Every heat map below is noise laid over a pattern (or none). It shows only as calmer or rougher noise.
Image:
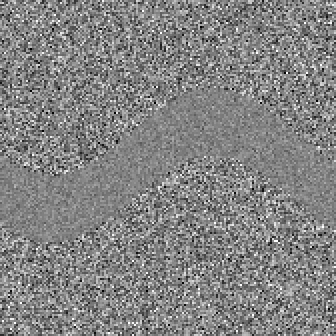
a wavy band
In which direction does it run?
left to right
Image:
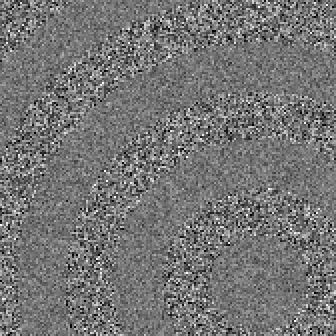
rings round one point
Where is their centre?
bottom right
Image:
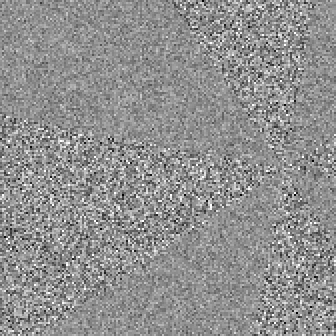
spokes from one point
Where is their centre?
middle right
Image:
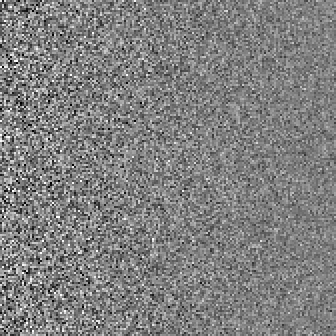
a smooth slope
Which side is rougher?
left
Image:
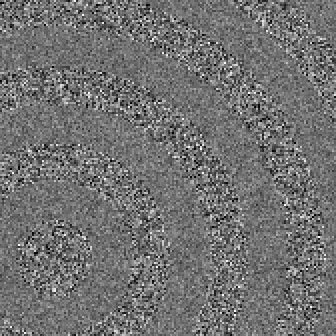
rings round one point
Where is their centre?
bottom left
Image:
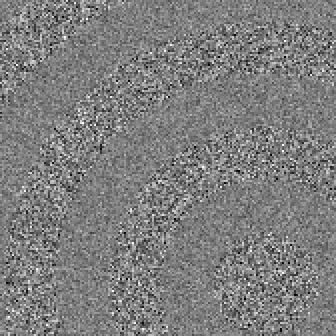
rings round one point
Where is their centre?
bottom right
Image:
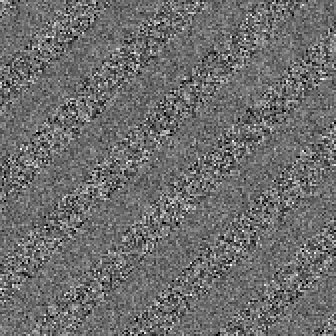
diagonal stripes
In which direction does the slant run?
bottom left to top right
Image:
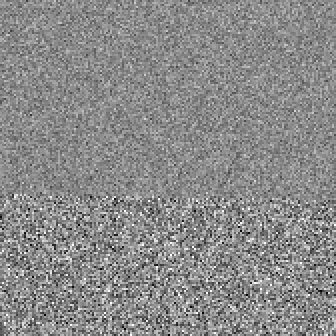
a sharp edge
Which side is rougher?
bottom
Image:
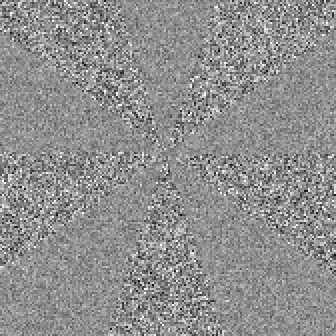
spokes from one point
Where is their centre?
centre
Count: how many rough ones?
5
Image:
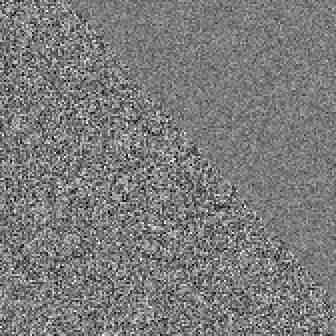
a sharp edge
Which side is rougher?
bottom left
